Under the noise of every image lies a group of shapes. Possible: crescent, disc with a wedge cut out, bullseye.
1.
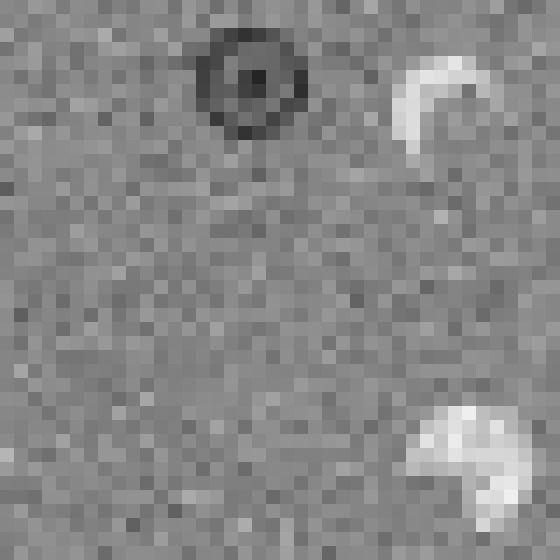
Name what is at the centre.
nothing
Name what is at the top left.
nothing
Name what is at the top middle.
bullseye
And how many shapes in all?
3
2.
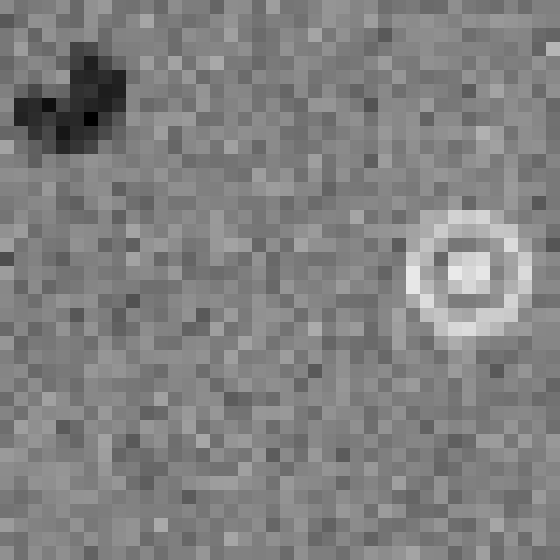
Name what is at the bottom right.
nothing
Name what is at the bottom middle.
nothing
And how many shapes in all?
2
